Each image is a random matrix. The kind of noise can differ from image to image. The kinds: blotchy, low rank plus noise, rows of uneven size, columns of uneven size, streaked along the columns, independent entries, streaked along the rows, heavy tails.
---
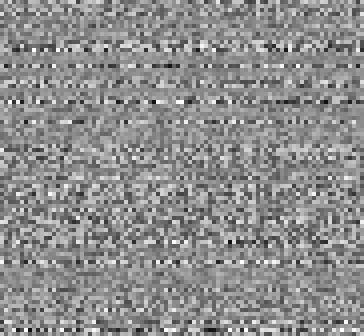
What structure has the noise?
rows of uneven size
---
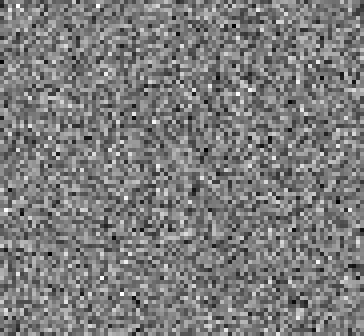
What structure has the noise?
independent entries
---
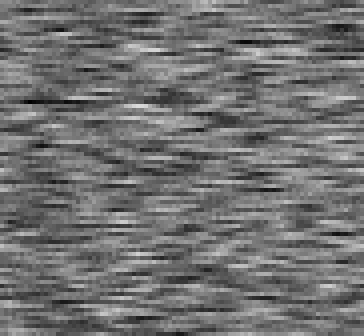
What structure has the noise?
streaked along the rows
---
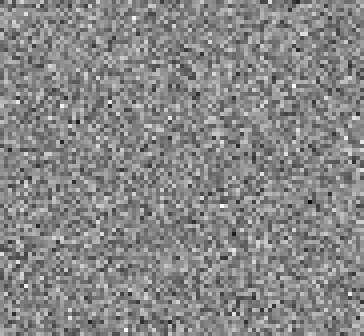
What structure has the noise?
independent entries
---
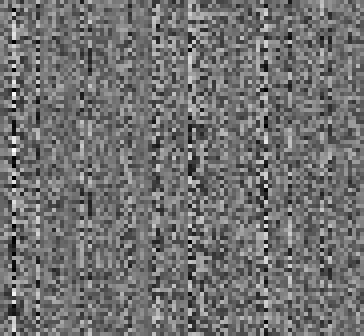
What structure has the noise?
columns of uneven size
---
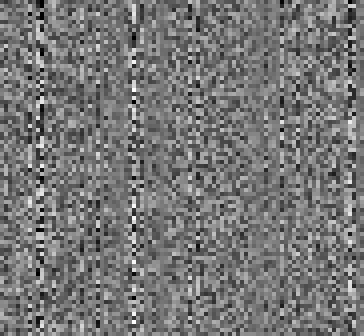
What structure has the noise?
columns of uneven size
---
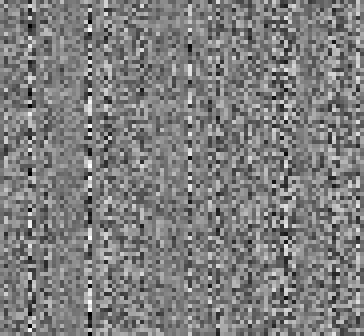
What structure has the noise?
columns of uneven size
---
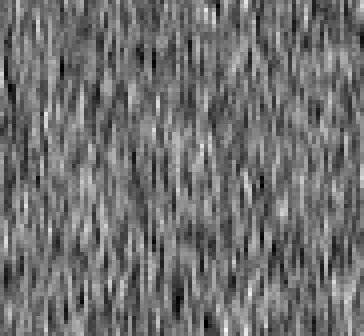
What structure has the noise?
streaked along the columns
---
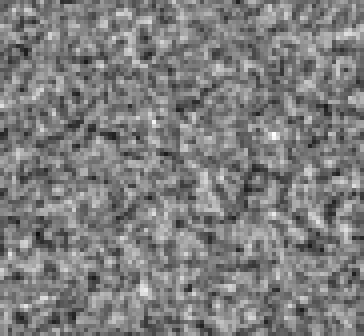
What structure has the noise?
blotchy
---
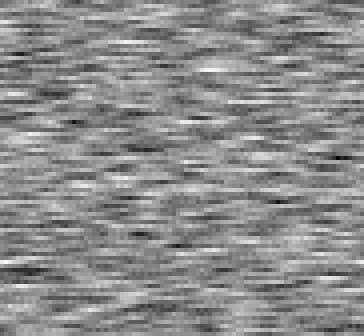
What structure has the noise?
streaked along the rows
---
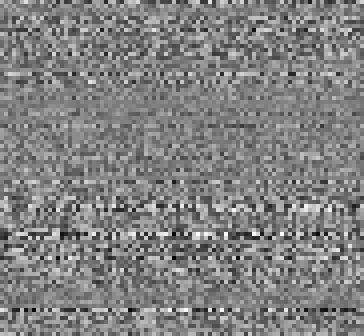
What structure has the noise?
rows of uneven size
